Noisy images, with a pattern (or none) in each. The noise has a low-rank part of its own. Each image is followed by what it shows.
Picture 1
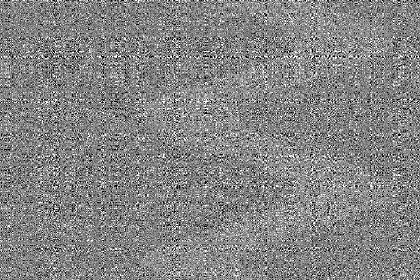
a wavy band
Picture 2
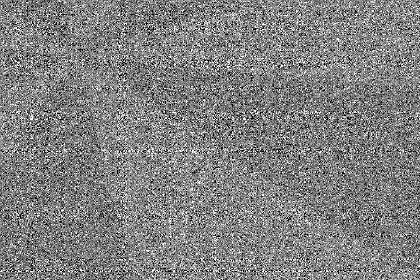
spokes from one point
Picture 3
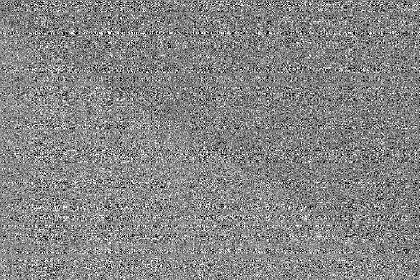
a sharp edge
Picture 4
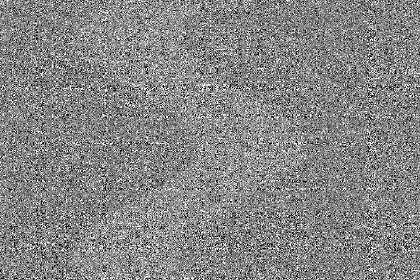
a wavy band
